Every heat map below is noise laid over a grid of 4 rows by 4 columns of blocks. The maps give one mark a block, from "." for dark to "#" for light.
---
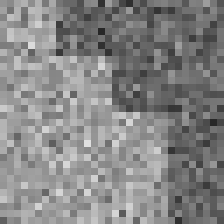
#...
##..
###.
###.
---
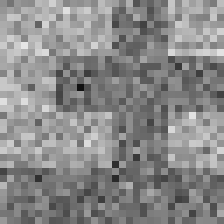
##.#
#...
##.#
....
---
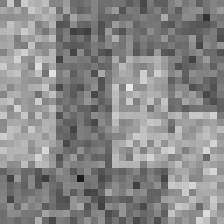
#...
#.#.
#.##
...#
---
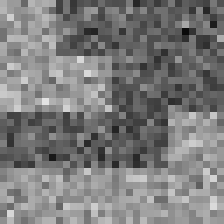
#...
##..
...#
####
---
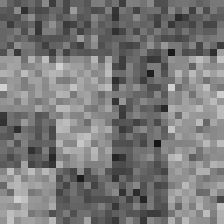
....
##.#
.#.#
#..#
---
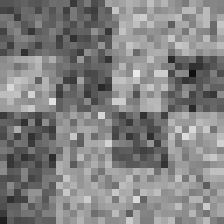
..##
#.#.
.#.#
.###
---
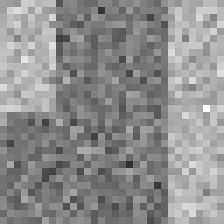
#..#
#..#
...#
...#
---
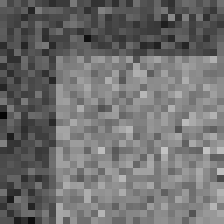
....
.###
.###
.###
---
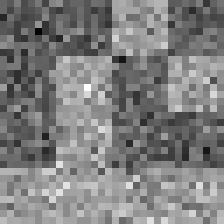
..#.
.#.#
.#..
####
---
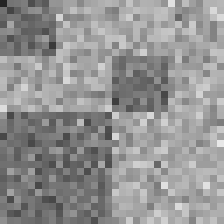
.###
##.#
..##
..##
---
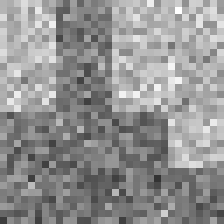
#.##
#.##
...#
....
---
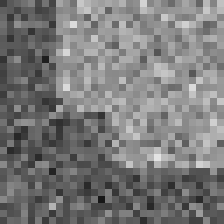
.###
.###
..##
....
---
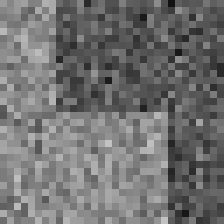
#...
#...
###.
###.
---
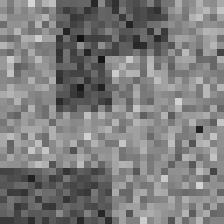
#..#
#.##
####
..##
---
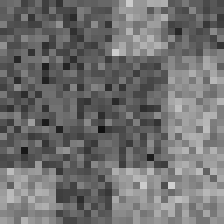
..#.
...#
...#
#.##
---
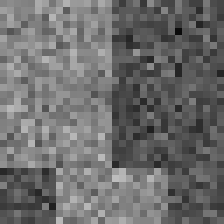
##..
##..
##..
.##.
